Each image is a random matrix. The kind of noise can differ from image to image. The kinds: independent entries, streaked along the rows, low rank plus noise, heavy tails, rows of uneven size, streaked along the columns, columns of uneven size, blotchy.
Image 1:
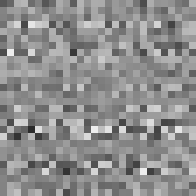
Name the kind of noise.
rows of uneven size
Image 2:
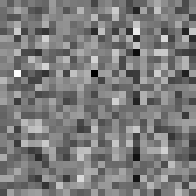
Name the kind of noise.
low rank plus noise
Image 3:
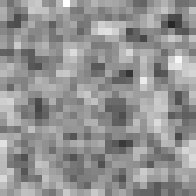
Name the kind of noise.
blotchy
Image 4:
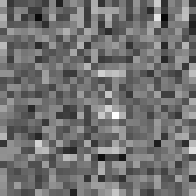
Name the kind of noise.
low rank plus noise
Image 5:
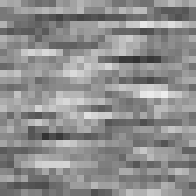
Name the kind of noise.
streaked along the rows
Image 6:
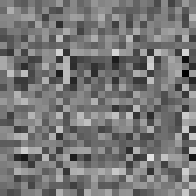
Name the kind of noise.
low rank plus noise
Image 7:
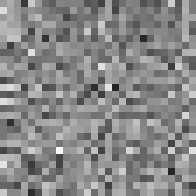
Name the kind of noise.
low rank plus noise
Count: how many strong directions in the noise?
two
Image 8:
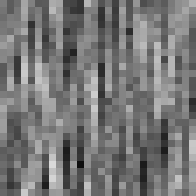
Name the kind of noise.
streaked along the columns
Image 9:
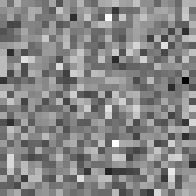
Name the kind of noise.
low rank plus noise
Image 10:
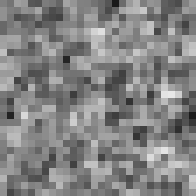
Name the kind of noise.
blotchy
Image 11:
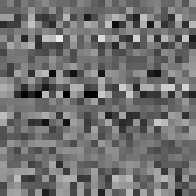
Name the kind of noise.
rows of uneven size
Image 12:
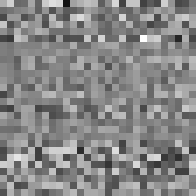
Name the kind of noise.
rows of uneven size
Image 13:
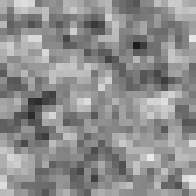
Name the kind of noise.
blotchy
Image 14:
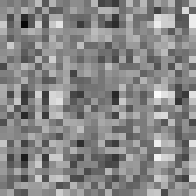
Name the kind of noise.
low rank plus noise
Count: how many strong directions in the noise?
one
